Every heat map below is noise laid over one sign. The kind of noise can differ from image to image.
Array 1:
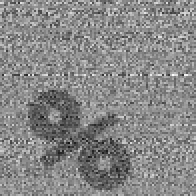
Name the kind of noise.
rows of uneven size
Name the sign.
percent sign
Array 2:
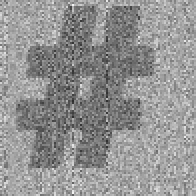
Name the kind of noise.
columns of uneven size
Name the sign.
hash sign
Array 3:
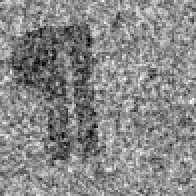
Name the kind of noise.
blotchy
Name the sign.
pilcrow
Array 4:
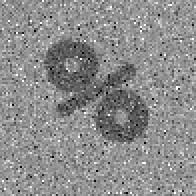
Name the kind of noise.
heavy tails
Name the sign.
percent sign
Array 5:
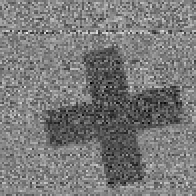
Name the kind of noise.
rows of uneven size
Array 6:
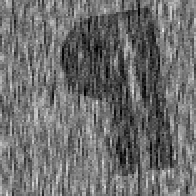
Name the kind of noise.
streaked along the columns
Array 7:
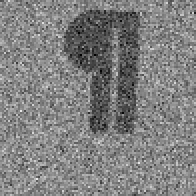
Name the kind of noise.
independent entries
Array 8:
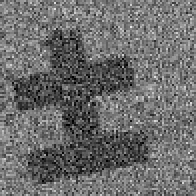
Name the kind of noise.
low rank plus noise
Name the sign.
plus-minus sign
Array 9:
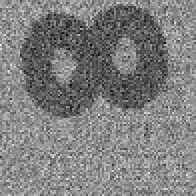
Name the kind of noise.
low rank plus noise
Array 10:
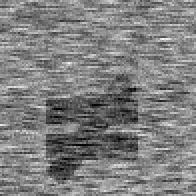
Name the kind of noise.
streaked along the rows
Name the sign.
not-equal sign
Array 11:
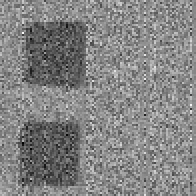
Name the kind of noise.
columns of uneven size
